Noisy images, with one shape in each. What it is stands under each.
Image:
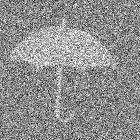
umbrella
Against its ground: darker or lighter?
lighter
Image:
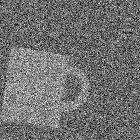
cup
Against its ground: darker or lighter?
lighter
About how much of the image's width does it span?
two thirds
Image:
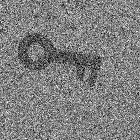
key
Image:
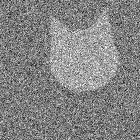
cat's head
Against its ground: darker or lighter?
lighter
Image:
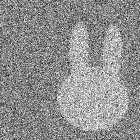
rabbit's head
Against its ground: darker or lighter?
lighter
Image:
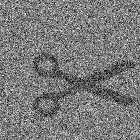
pair of scissors
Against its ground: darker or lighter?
darker
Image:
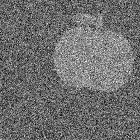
apple
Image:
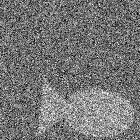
fish
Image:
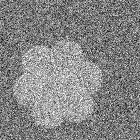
flower
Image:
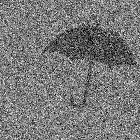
umbrella
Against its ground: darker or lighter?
darker
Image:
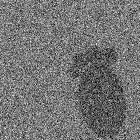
footprint
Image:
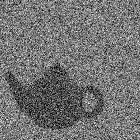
teapot
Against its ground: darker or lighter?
darker
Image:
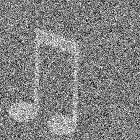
pair of musical notes
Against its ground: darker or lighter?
lighter
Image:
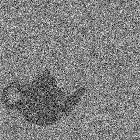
teapot
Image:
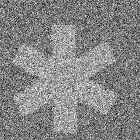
asterisk
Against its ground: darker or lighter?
lighter
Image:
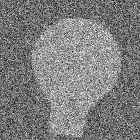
light bulb
